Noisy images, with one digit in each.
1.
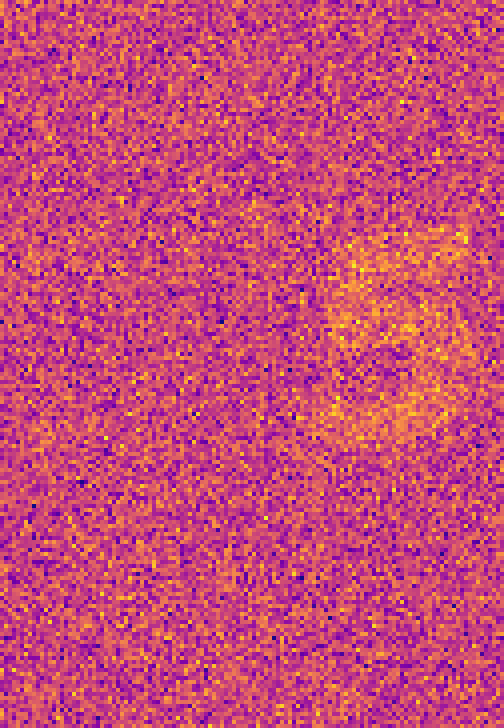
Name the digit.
5
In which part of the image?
middle right
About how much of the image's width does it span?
a third
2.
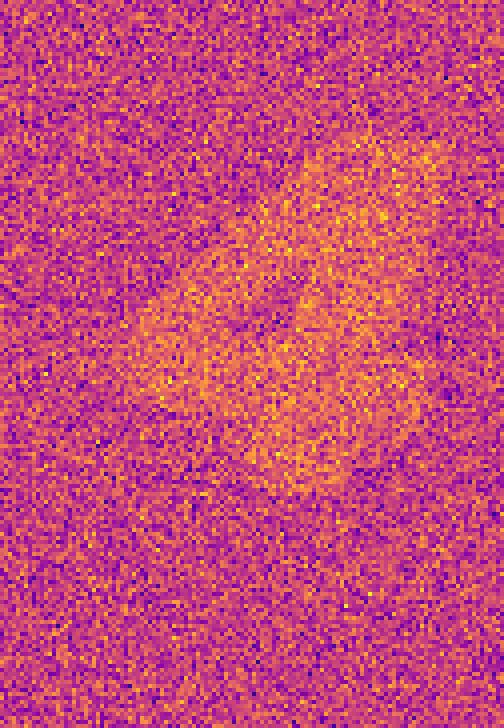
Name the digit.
4
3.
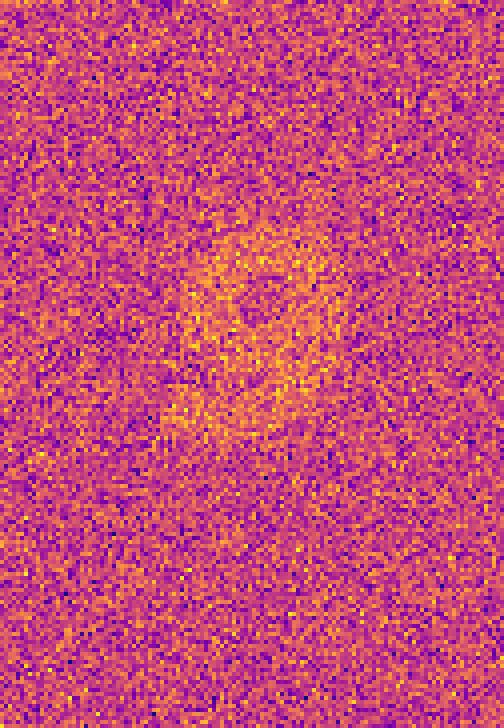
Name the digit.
9
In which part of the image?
centre
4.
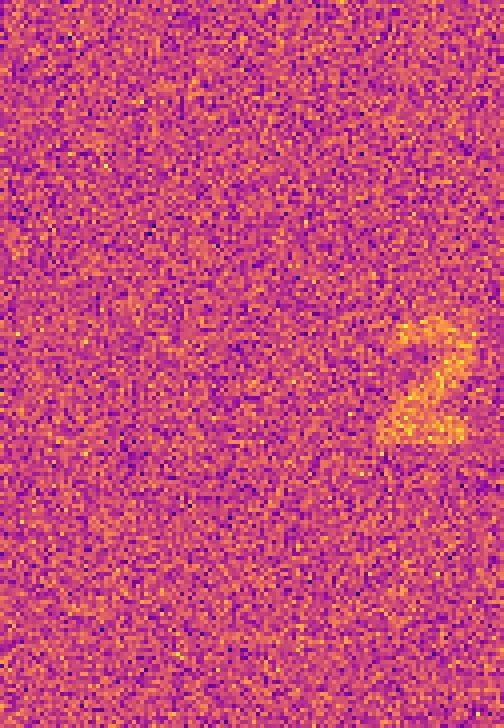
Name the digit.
2
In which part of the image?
middle right
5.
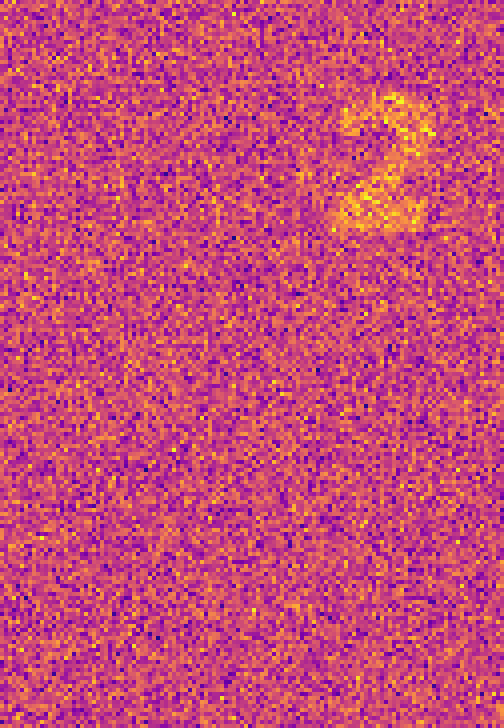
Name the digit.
2
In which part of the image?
top right
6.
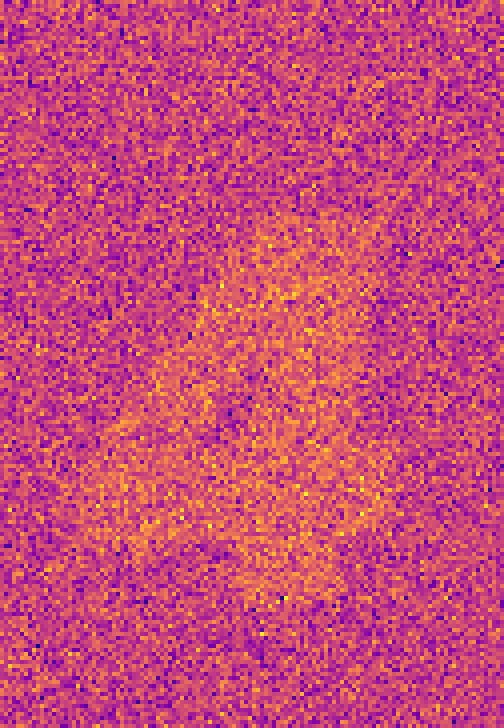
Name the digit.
4
